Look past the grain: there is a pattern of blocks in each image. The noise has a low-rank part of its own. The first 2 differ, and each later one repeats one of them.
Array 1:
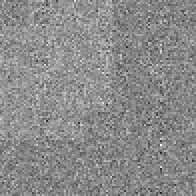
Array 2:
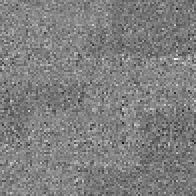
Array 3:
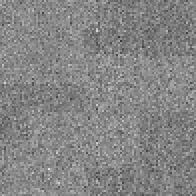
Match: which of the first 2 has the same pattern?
2
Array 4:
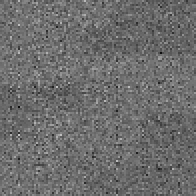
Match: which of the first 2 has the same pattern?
2
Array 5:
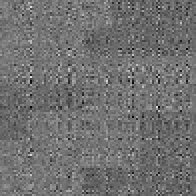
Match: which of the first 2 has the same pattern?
2
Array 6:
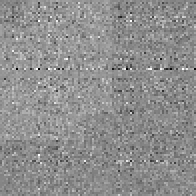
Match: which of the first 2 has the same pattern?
1
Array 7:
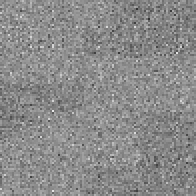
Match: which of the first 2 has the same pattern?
2
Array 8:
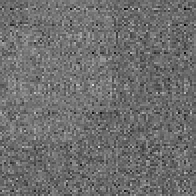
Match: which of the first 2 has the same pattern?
1
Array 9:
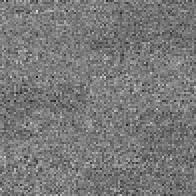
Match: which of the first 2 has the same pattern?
2
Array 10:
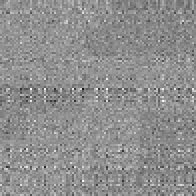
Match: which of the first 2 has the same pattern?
2
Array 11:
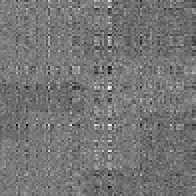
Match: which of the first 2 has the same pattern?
2
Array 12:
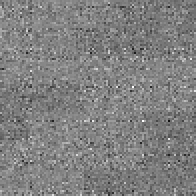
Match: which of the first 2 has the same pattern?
2
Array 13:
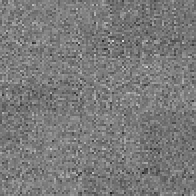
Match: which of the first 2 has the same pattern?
2
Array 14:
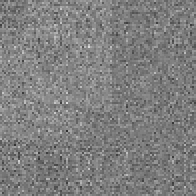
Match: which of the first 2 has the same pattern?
1
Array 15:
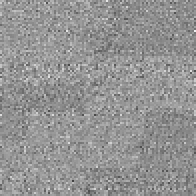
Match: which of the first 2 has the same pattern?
2
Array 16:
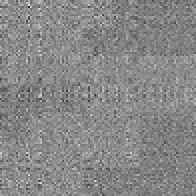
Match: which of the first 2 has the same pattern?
2
